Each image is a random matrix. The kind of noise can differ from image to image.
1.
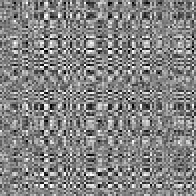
low rank plus noise
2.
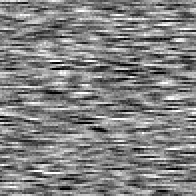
streaked along the rows
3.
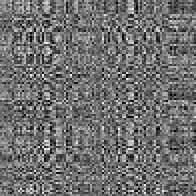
low rank plus noise
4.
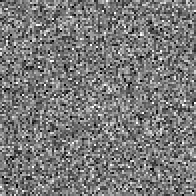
independent entries
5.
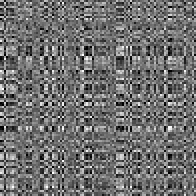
low rank plus noise
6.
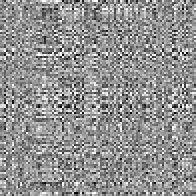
low rank plus noise
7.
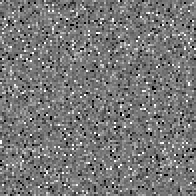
heavy tails
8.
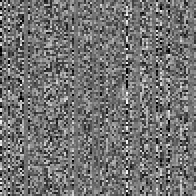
columns of uneven size
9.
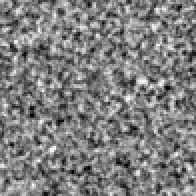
blotchy
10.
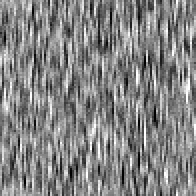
streaked along the columns
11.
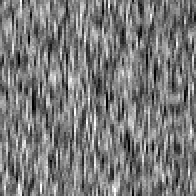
streaked along the columns
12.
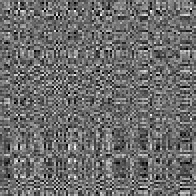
low rank plus noise
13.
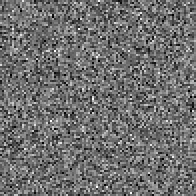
independent entries
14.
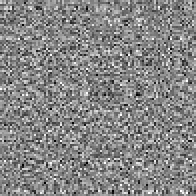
low rank plus noise
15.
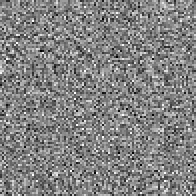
low rank plus noise
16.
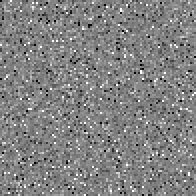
heavy tails
